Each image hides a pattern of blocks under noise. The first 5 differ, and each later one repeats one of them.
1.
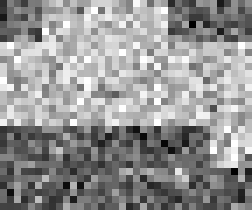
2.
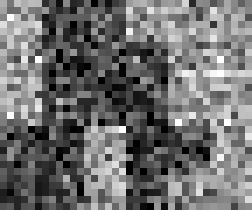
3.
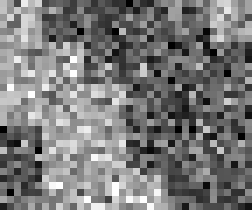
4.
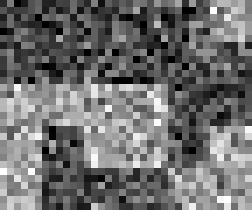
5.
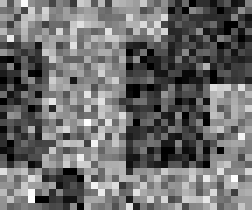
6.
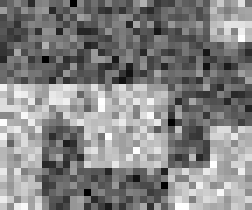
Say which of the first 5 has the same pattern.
4
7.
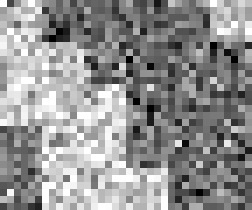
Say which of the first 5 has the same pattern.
3
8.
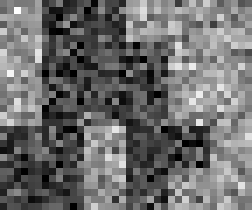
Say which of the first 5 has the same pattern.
2
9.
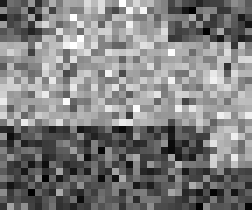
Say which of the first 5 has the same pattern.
1
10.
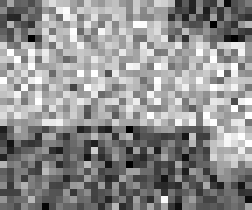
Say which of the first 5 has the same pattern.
1
